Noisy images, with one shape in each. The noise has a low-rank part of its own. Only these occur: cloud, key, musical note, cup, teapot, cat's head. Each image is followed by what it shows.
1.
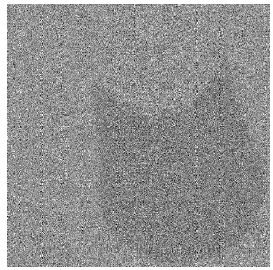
cat's head
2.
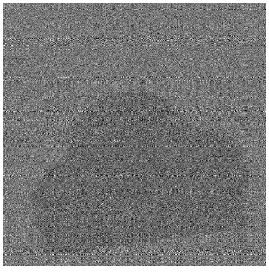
cloud
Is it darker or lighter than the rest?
darker
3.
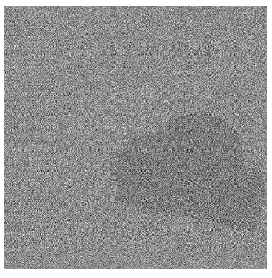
cloud
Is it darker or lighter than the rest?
darker
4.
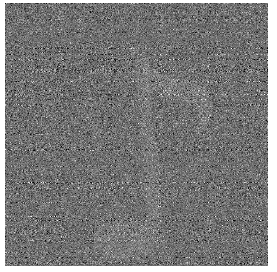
musical note
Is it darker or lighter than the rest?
lighter
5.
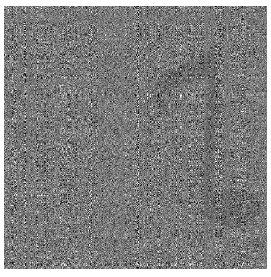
musical note
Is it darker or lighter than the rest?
darker
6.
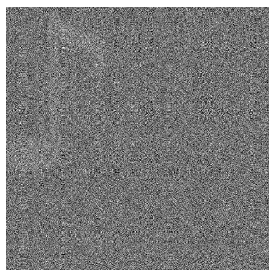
musical note
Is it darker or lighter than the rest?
lighter
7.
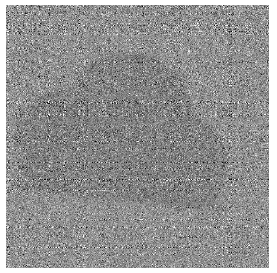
cloud
